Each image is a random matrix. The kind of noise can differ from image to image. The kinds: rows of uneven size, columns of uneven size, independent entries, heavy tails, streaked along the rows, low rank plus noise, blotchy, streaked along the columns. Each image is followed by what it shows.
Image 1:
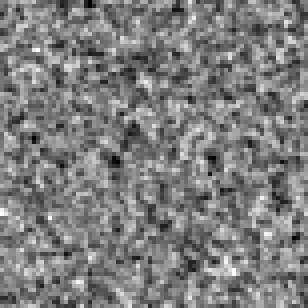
blotchy
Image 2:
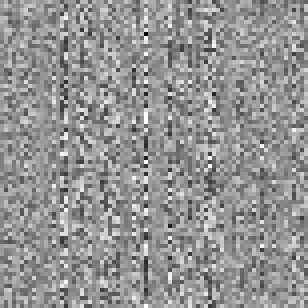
columns of uneven size
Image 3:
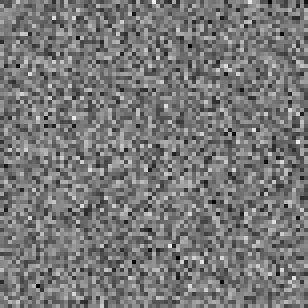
independent entries
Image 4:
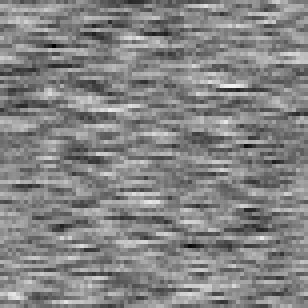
streaked along the rows
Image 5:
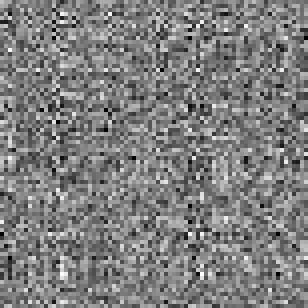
low rank plus noise
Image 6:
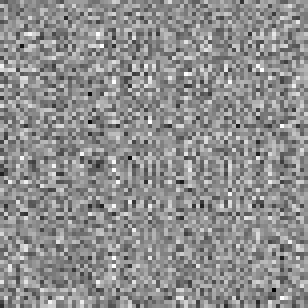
low rank plus noise
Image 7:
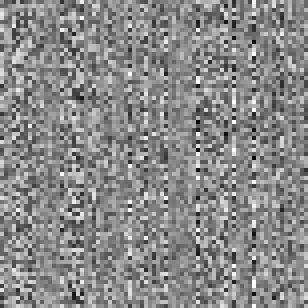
columns of uneven size
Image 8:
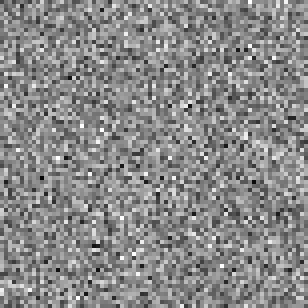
independent entries
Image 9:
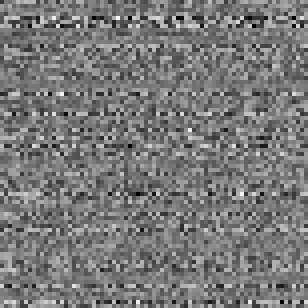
rows of uneven size
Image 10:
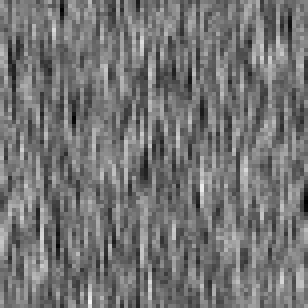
streaked along the columns
